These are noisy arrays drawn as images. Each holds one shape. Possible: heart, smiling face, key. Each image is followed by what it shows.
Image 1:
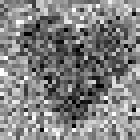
heart
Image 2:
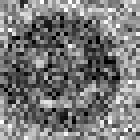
smiling face
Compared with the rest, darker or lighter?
darker
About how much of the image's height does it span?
nearly all
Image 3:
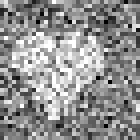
heart
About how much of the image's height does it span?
two thirds
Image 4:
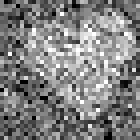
heart
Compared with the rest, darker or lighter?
lighter
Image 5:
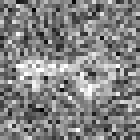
key
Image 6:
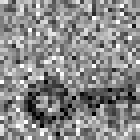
key
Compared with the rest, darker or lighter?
darker
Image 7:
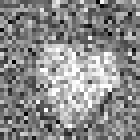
heart
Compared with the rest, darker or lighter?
lighter
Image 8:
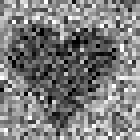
heart
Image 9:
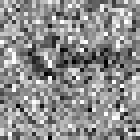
key
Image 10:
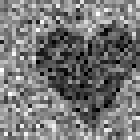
heart
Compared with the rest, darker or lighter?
darker
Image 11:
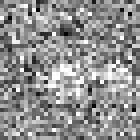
key
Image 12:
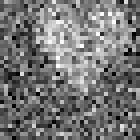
heart
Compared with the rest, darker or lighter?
lighter
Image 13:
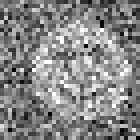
smiling face
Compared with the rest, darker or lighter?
lighter
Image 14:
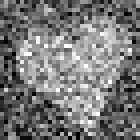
heart
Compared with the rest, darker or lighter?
lighter
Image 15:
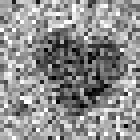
heart
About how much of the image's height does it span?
two thirds
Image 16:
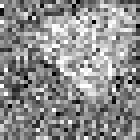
heart
